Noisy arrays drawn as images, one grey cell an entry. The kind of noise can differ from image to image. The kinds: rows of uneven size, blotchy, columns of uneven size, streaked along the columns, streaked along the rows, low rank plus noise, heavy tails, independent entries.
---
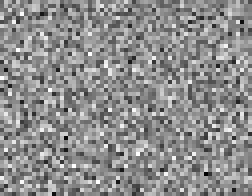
independent entries
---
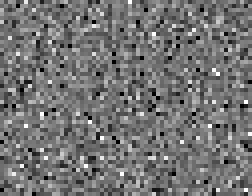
heavy tails
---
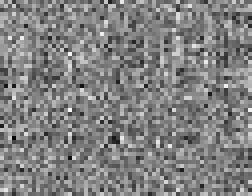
low rank plus noise
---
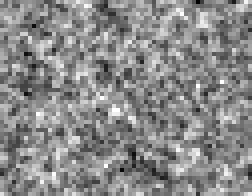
blotchy
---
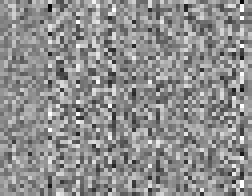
columns of uneven size
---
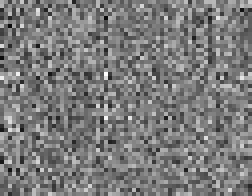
low rank plus noise
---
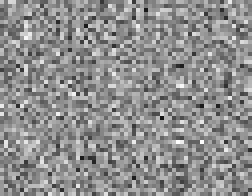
low rank plus noise
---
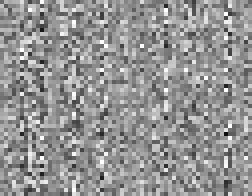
columns of uneven size
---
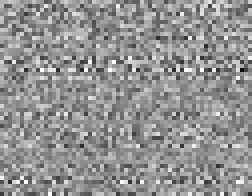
rows of uneven size
